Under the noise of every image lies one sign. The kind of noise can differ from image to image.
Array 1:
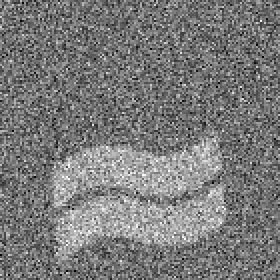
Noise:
independent entries
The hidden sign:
approximately sign
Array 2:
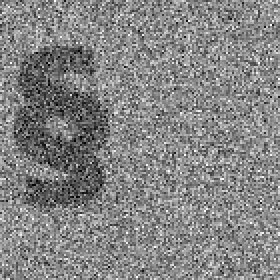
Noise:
independent entries
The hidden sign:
section sign
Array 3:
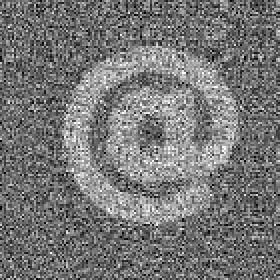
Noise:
low rank plus noise
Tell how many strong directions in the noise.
five to eight
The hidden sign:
at sign
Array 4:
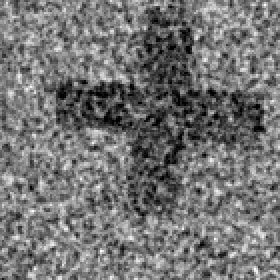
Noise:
blotchy
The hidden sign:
plus sign
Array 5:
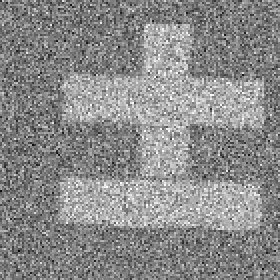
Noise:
independent entries
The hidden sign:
plus-minus sign
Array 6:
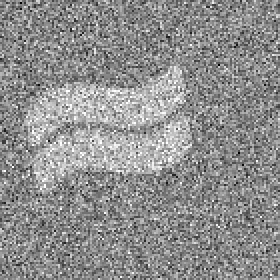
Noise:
independent entries
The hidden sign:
approximately sign
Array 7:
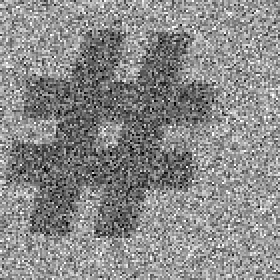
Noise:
independent entries
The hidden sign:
hash sign
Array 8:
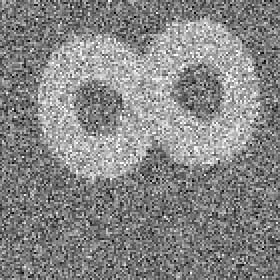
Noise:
independent entries
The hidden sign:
infinity sign
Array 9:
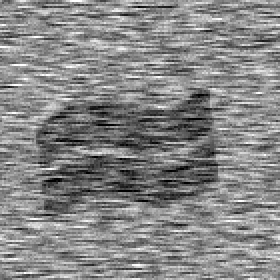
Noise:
streaked along the rows
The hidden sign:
approximately sign
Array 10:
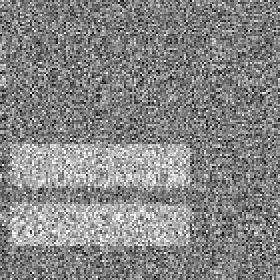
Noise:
low rank plus noise
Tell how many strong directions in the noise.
five to eight
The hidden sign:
equals sign
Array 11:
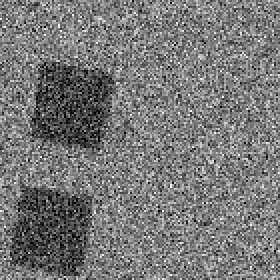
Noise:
independent entries
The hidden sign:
colon
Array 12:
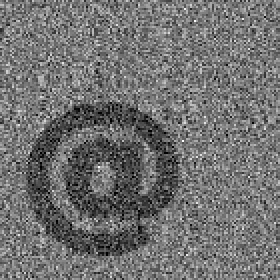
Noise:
low rank plus noise
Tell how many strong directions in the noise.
five to eight
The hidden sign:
at sign
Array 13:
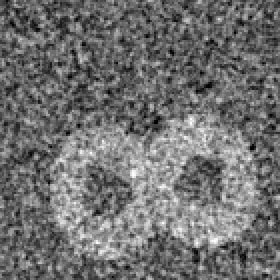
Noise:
blotchy
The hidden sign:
infinity sign
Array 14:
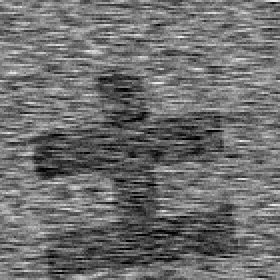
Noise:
streaked along the rows
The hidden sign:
plus-minus sign
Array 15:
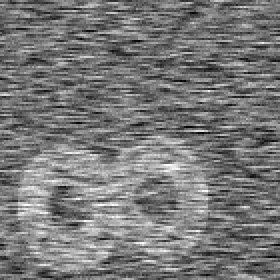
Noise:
streaked along the rows
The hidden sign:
infinity sign
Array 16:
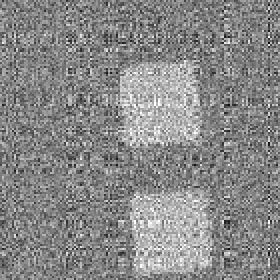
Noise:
low rank plus noise
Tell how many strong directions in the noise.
two
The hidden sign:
colon
